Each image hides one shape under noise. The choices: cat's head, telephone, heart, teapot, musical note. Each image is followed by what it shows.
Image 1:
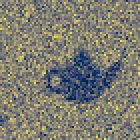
dark teapot
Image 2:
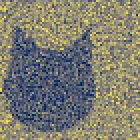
dark cat's head
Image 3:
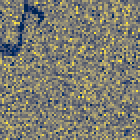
dark musical note, top left
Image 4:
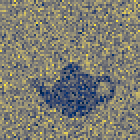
dark teapot
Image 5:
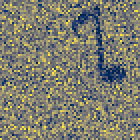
dark musical note
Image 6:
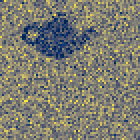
dark teapot
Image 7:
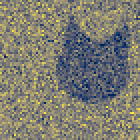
dark cat's head
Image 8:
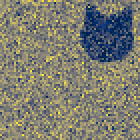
dark cat's head, top right
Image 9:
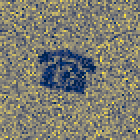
dark telephone, centre
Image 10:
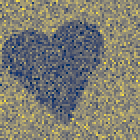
dark heart
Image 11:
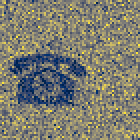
dark telephone
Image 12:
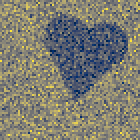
dark heart
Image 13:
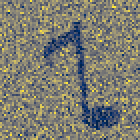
dark musical note
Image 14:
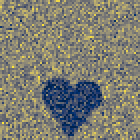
dark heart, bottom middle
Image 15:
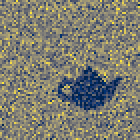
dark teapot
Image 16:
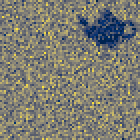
dark teapot, top right
